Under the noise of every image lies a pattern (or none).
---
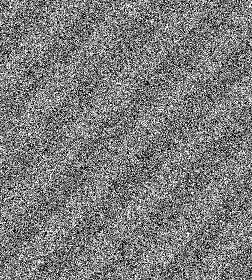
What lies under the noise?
diagonal stripes
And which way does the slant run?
bottom left to top right
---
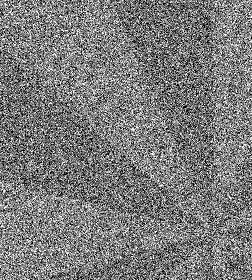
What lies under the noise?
spokes from one point
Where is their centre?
bottom right
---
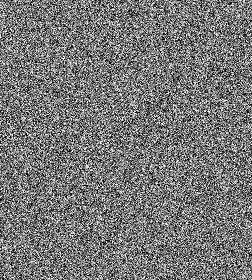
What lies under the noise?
only noise
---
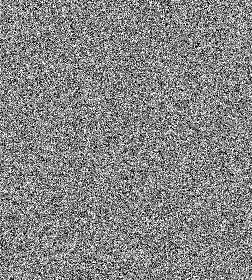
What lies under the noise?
only noise
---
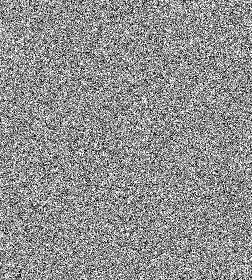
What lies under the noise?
only noise
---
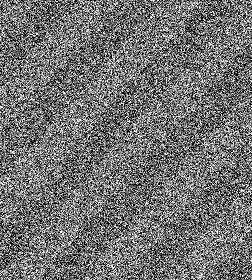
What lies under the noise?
diagonal stripes
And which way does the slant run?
bottom left to top right
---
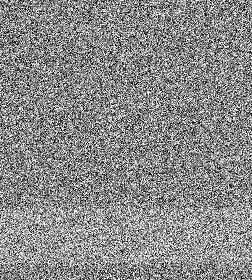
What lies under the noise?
one horizontal stripe
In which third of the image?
bottom
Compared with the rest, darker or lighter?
lighter
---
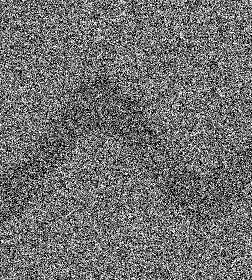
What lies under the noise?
a wavy band
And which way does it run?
left to right
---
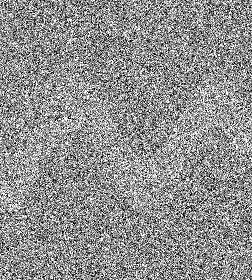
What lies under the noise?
a wavy band
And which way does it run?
left to right
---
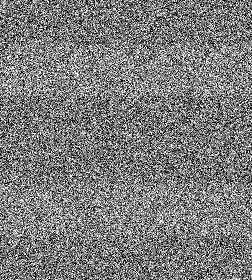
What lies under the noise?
horizontal stripes
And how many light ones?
2
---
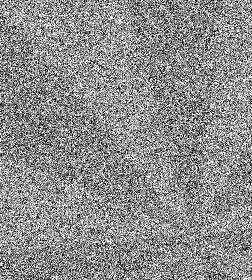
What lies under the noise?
spokes from one point
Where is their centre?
bottom right
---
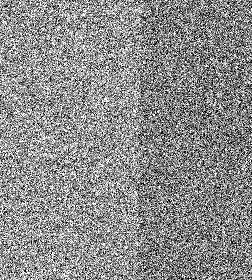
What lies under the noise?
a sharp edge
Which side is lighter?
left
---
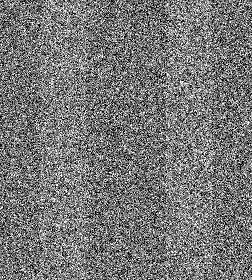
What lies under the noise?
vertical stripes
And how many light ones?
2
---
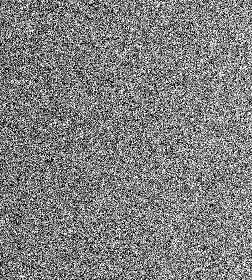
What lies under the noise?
a smooth slope
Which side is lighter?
right
